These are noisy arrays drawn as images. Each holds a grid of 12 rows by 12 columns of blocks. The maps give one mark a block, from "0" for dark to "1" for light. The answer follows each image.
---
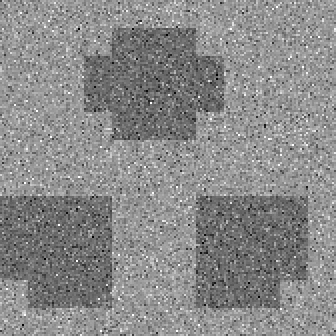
1 1 1 1 1 1 1 1 1 1 1 1
1 1 1 1 0 0 0 1 1 1 1 1
1 1 1 0 0 0 0 0 1 1 1 1
1 1 1 0 0 0 0 0 1 1 1 1
1 1 1 1 0 0 0 1 1 1 1 1
1 1 1 1 1 1 1 1 1 1 1 1
1 1 1 1 1 1 1 1 1 1 1 1
0 0 0 0 1 1 1 0 0 0 0 1
0 0 0 0 1 1 1 0 0 0 0 1
0 0 0 0 1 1 1 0 0 0 0 1
1 0 0 0 1 1 1 0 0 0 1 1
1 1 1 1 1 1 1 1 1 1 1 1
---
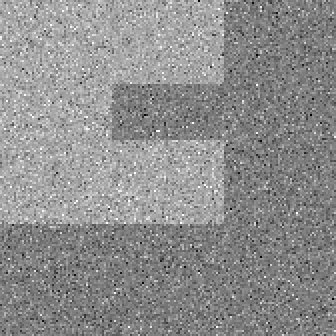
1 1 1 1 1 1 1 1 0 0 0 0
1 1 1 1 1 1 1 1 0 0 0 0
1 1 1 1 1 1 1 1 0 0 0 0
1 1 1 1 0 0 0 0 0 0 0 0
1 1 1 1 0 0 0 0 0 0 0 0
1 1 1 1 1 1 1 1 0 0 0 0
1 1 1 1 1 1 1 1 0 0 0 0
1 1 1 1 1 1 1 1 0 0 0 0
0 0 0 0 0 0 0 0 0 0 0 0
0 0 0 0 0 0 0 0 0 0 0 0
0 0 0 0 0 0 0 0 0 0 0 0
0 0 0 0 0 0 0 0 0 0 0 0
